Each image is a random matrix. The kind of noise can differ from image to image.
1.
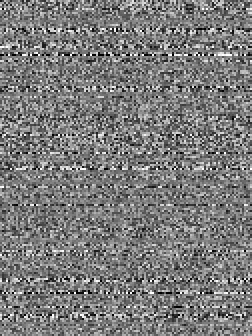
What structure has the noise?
rows of uneven size
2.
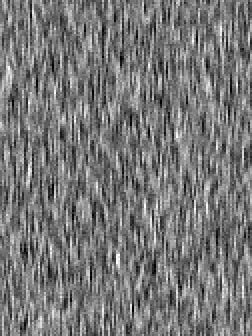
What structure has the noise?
streaked along the columns
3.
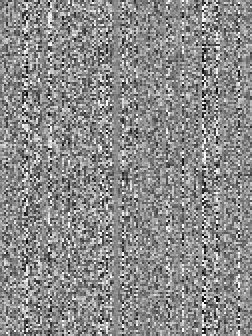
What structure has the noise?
columns of uneven size
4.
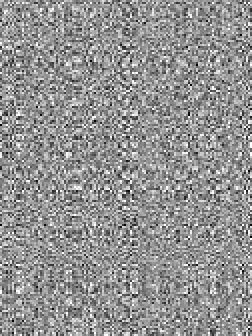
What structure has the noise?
low rank plus noise
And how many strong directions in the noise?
two
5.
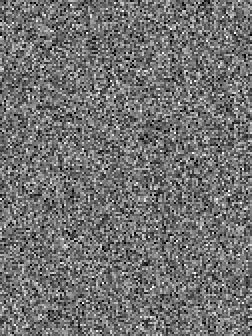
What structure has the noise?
independent entries
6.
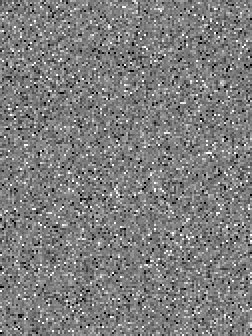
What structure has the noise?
heavy tails
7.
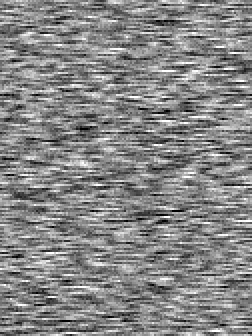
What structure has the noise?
streaked along the rows
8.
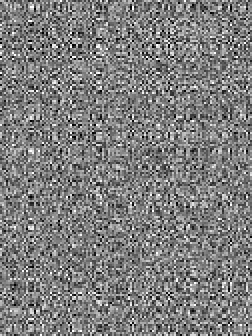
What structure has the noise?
low rank plus noise
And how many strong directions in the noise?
two
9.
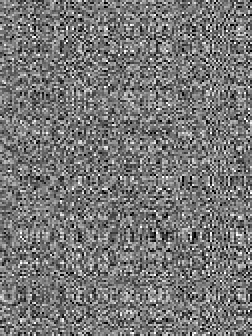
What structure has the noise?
low rank plus noise
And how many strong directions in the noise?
two
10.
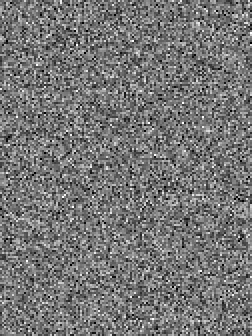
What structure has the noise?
independent entries
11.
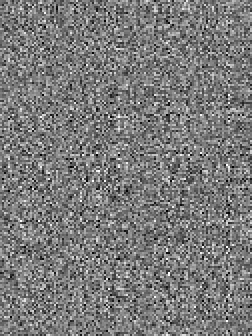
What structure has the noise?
low rank plus noise
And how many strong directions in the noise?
five to eight
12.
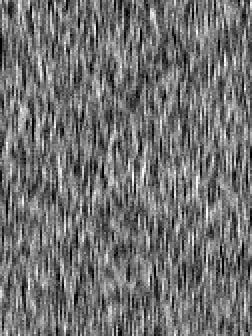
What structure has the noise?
streaked along the columns
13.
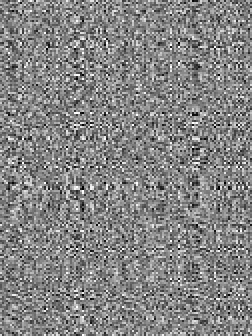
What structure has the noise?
low rank plus noise
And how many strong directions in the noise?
three or four
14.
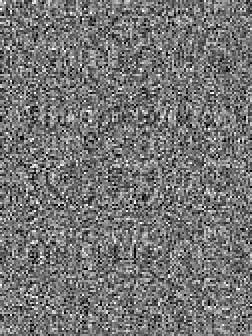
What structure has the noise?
low rank plus noise
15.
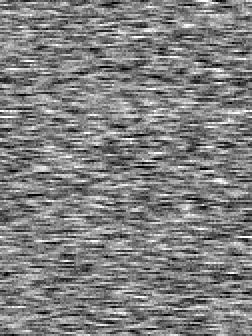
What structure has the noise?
streaked along the rows
